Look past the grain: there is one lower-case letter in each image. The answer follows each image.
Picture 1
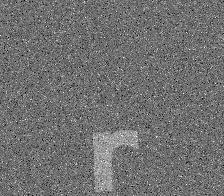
r
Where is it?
bottom middle
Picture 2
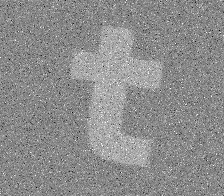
t
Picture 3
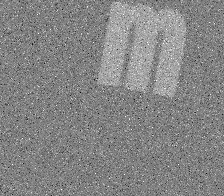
m
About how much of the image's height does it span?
half
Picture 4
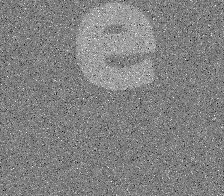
e
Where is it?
top middle
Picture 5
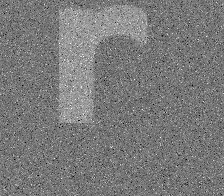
r
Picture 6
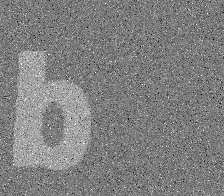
b
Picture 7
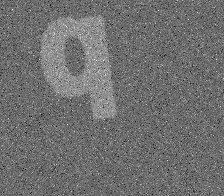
q
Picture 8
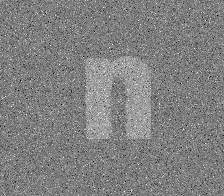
n
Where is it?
centre
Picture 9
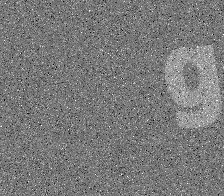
g
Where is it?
middle right
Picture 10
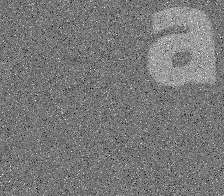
a
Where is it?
top right
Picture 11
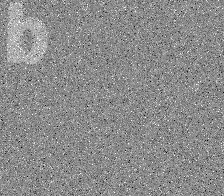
b
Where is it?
top left
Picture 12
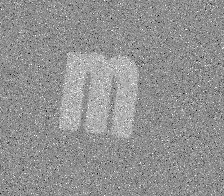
m
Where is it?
centre
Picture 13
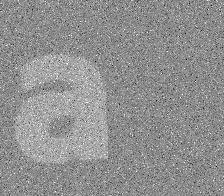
a
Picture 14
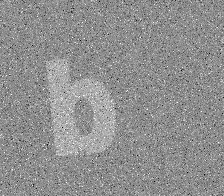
b
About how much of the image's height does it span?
half
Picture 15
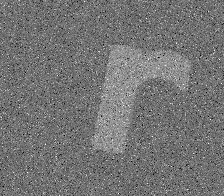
r
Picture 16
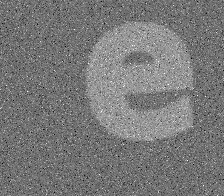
e
